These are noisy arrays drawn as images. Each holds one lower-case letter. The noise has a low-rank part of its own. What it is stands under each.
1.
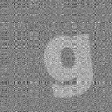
light g
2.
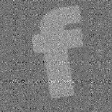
light f
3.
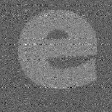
light e
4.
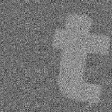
light t
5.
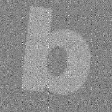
light b
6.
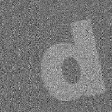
light d
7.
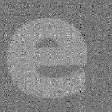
light e
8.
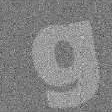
light g
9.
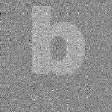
light b
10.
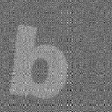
light b
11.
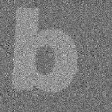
light b
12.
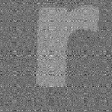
light r
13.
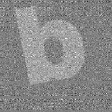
light b
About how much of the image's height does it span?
two thirds
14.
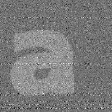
light a
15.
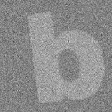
light b
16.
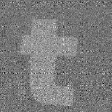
light t
